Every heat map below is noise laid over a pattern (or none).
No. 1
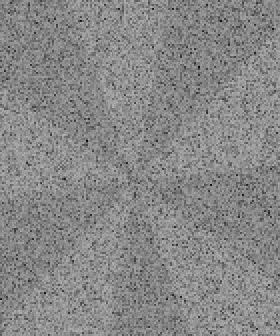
spokes from one point
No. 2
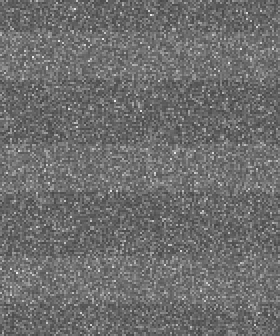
horizontal stripes
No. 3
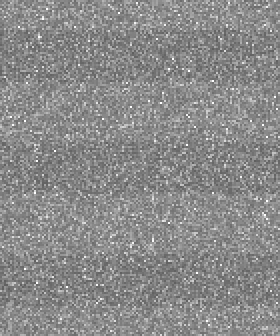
horizontal stripes
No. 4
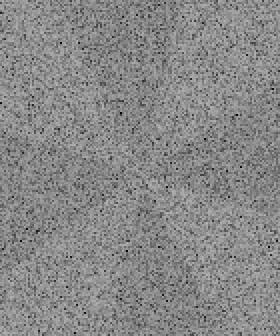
spokes from one point
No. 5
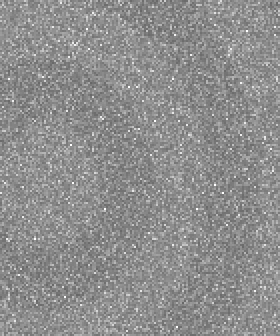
rings round one point
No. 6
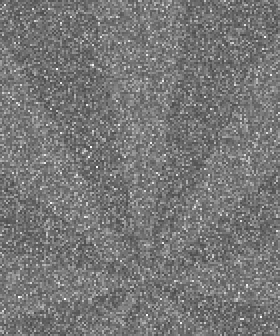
spokes from one point
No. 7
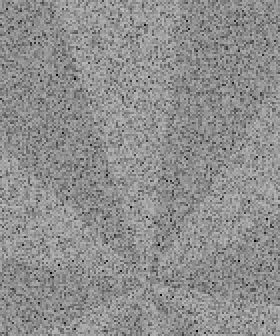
spokes from one point
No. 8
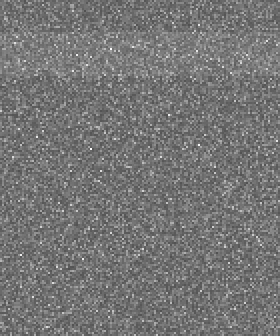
one horizontal stripe
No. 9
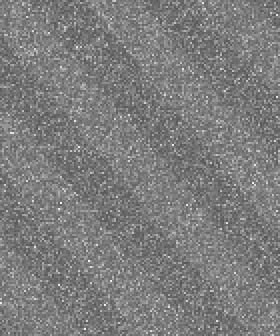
diagonal stripes
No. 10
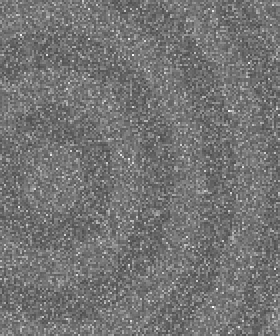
rings round one point
